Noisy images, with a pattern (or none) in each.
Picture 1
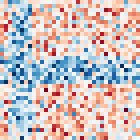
bands of rows crossing bands of columns
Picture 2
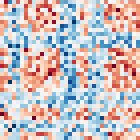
bands of rows crossing bands of columns
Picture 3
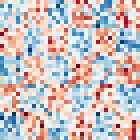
a checkerboard
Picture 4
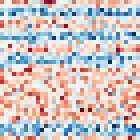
bands of rows
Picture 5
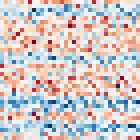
bands of rows
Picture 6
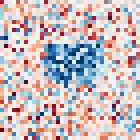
one block
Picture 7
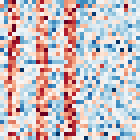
bands of columns
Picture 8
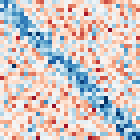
a diagonal band
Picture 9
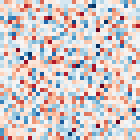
only noise
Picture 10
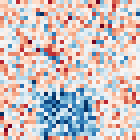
one block
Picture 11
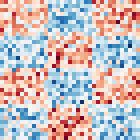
a checkerboard
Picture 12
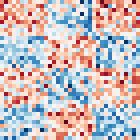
a checkerboard
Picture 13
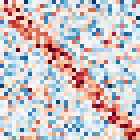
a diagonal band
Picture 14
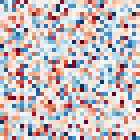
only noise
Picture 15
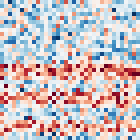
bands of rows
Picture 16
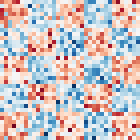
a checkerboard
